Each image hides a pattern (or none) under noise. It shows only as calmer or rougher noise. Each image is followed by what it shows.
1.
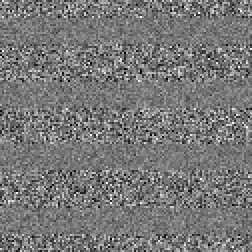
horizontal stripes
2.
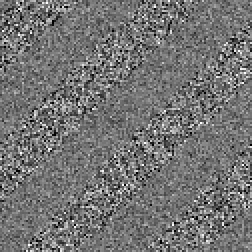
diagonal stripes
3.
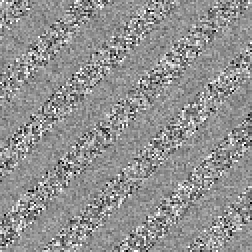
diagonal stripes
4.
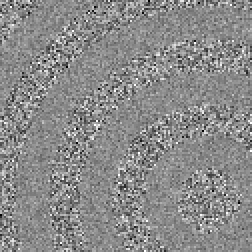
rings round one point
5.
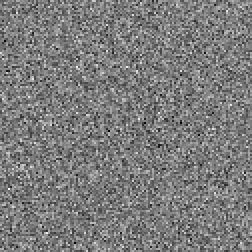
only noise
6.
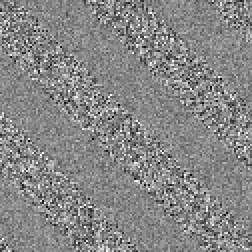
diagonal stripes
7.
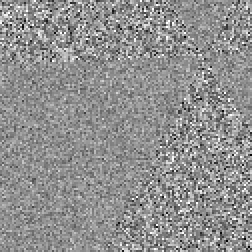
spokes from one point
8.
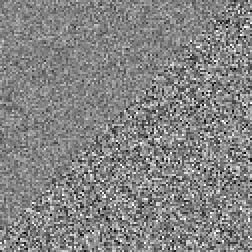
a sharp edge
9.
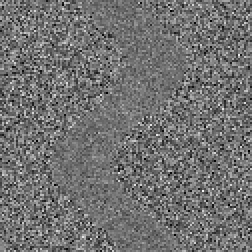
a wavy band
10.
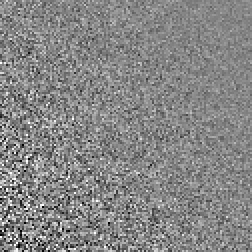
a smooth slope
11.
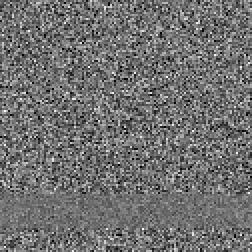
one horizontal stripe
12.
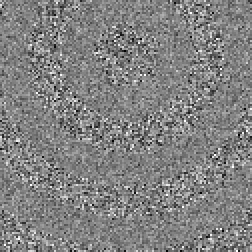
rings round one point
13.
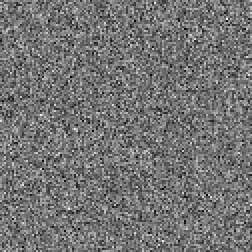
only noise
